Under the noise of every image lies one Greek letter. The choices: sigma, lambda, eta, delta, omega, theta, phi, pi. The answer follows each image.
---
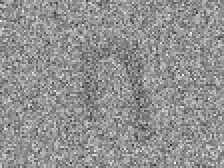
eta
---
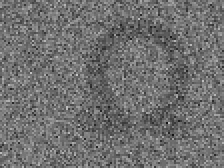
omega
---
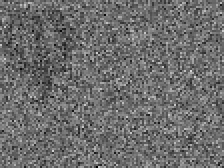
phi
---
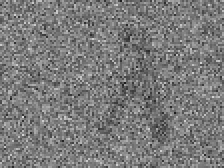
lambda
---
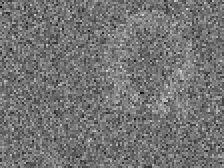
omega
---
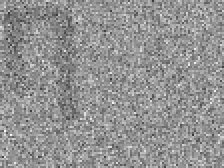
eta
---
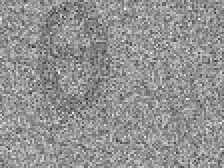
theta
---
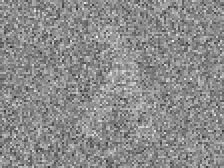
lambda
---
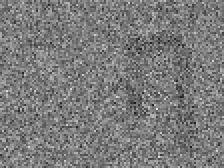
eta
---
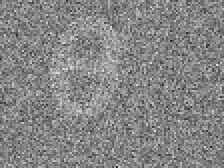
theta
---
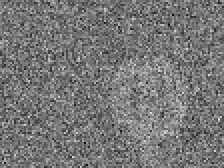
phi
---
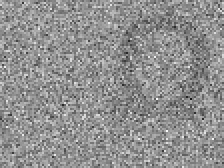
omega
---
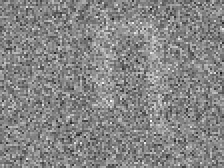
eta
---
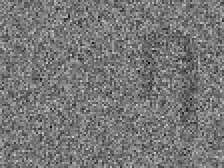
eta
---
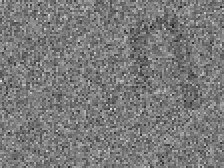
eta
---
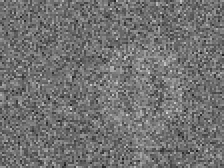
phi
